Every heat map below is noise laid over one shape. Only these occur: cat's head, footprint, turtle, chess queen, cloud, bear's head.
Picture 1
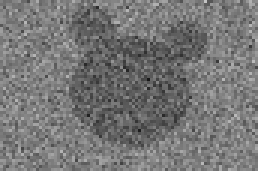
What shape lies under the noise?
bear's head
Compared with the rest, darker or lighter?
darker
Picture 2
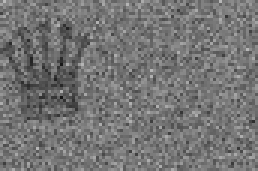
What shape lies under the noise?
chess queen
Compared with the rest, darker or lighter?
darker
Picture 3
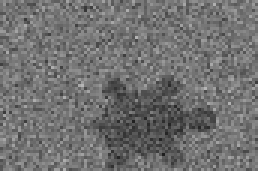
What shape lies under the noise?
turtle
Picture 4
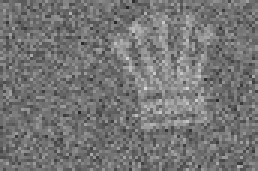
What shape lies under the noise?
chess queen
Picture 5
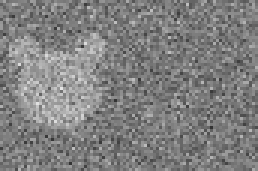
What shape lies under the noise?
bear's head
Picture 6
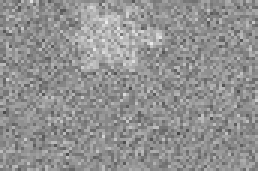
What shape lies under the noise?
turtle
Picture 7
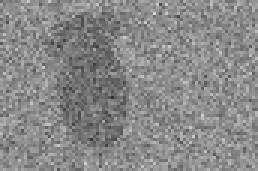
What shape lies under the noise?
footprint
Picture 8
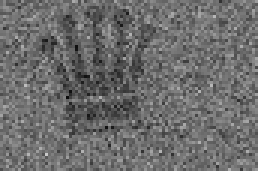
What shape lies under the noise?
chess queen
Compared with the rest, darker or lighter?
darker
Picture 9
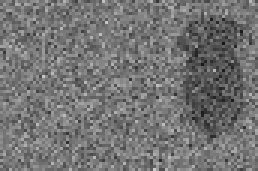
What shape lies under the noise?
footprint
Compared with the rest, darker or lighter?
darker
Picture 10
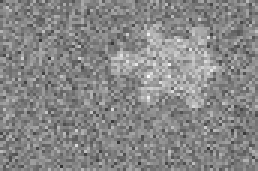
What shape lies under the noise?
turtle
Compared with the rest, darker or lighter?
lighter
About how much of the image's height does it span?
half
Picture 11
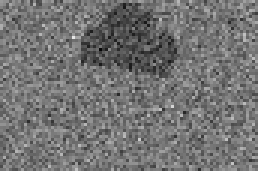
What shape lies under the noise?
cloud
